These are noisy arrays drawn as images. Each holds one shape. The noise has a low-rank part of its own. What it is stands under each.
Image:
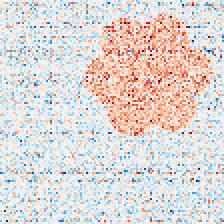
flower
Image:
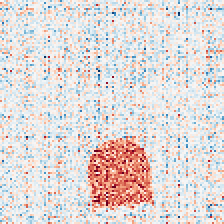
ghost
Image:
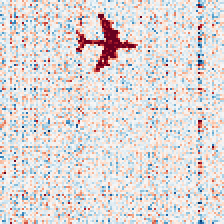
airplane
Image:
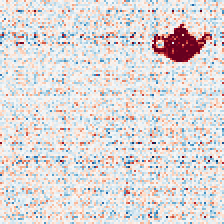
teapot
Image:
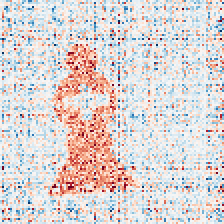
chess bishop
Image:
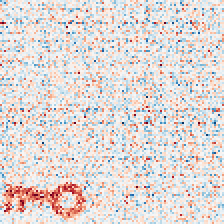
key
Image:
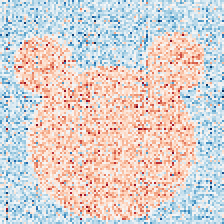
bear's head
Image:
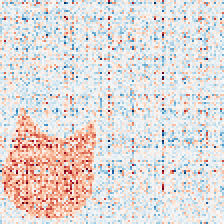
cat's head
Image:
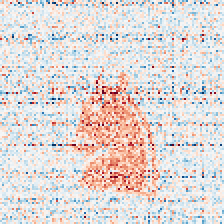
chess knight
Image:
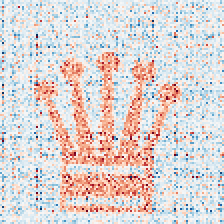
chess queen
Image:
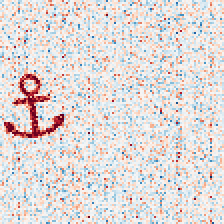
anchor
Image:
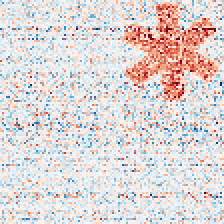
asterisk
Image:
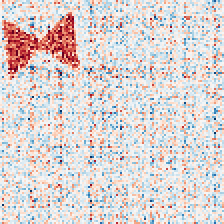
bow tie
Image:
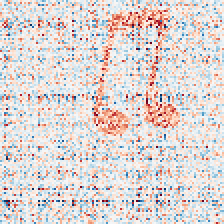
pair of musical notes
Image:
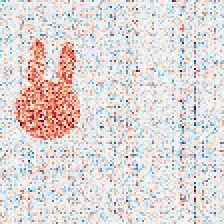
rabbit's head
